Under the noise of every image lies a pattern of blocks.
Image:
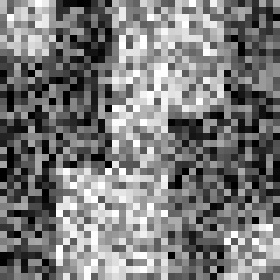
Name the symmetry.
the same after a half turn
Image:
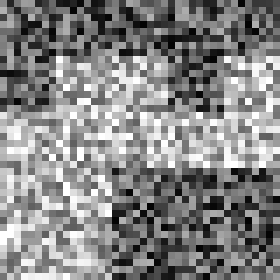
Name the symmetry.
no symmetry
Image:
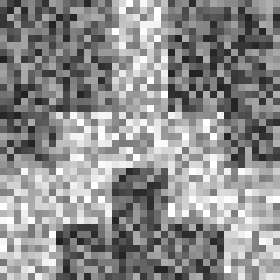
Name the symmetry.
left and right mirror each other
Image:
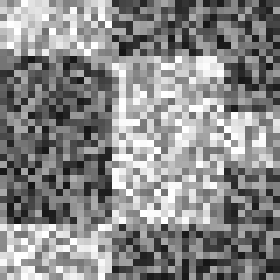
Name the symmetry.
top and bottom mirror each other
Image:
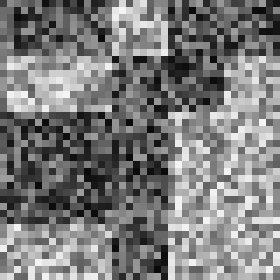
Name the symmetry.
no symmetry
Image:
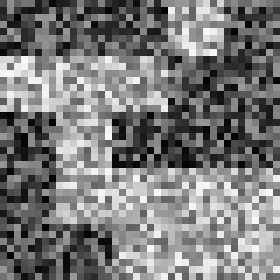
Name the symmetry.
no symmetry
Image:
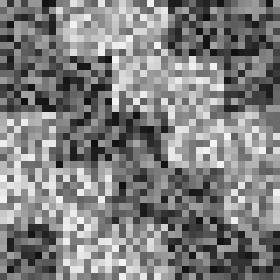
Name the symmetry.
mirrored about the diagonal from the bottom left
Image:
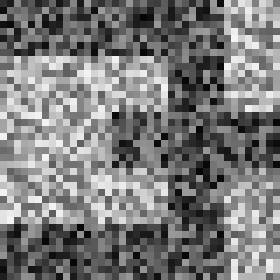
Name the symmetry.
top and bottom mirror each other
